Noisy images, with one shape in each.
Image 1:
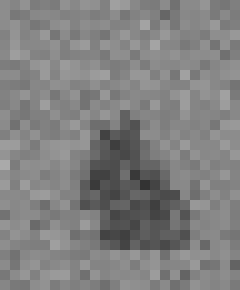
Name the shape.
chess knight
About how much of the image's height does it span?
half
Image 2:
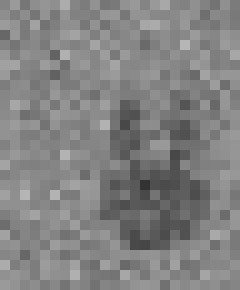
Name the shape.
rabbit's head
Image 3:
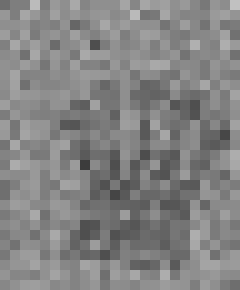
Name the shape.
chess queen
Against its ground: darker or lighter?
darker
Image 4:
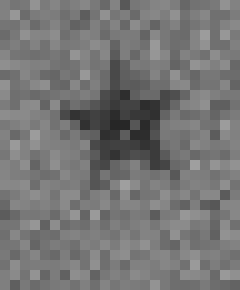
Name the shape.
star
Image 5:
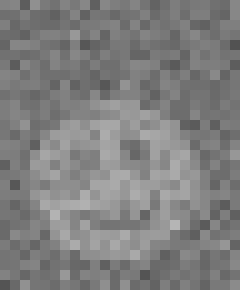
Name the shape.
smiling face
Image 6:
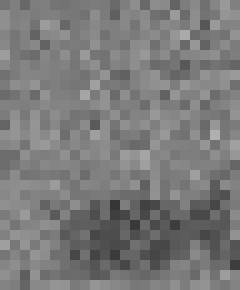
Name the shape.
fish
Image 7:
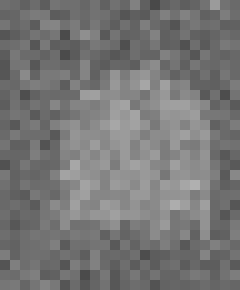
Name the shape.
ghost
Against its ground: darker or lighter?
lighter
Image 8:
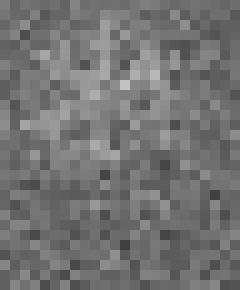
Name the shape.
snowflake
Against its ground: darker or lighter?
lighter
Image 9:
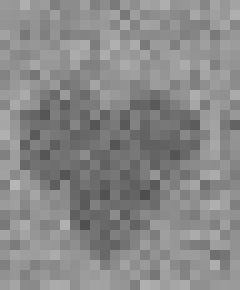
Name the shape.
heart
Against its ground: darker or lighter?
darker
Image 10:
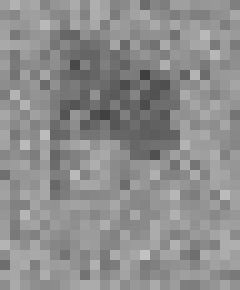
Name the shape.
flag
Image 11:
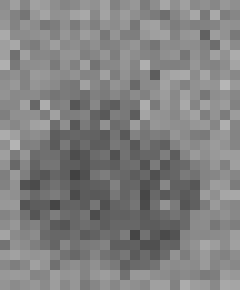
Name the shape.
apple
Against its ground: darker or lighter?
darker
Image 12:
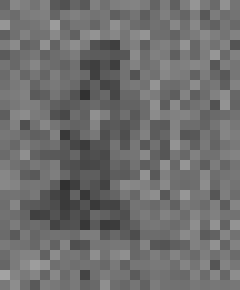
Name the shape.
chess bishop
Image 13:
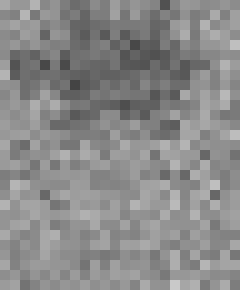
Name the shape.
turtle
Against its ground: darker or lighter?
darker
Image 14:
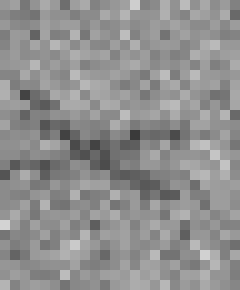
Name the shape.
pair of scissors
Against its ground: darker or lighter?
darker
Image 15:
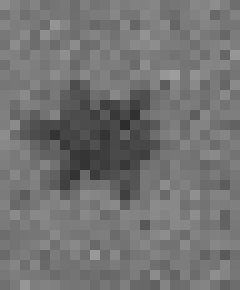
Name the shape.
turtle
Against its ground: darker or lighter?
darker
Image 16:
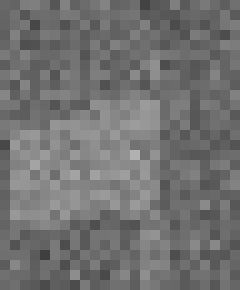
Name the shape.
flag
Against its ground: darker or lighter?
lighter
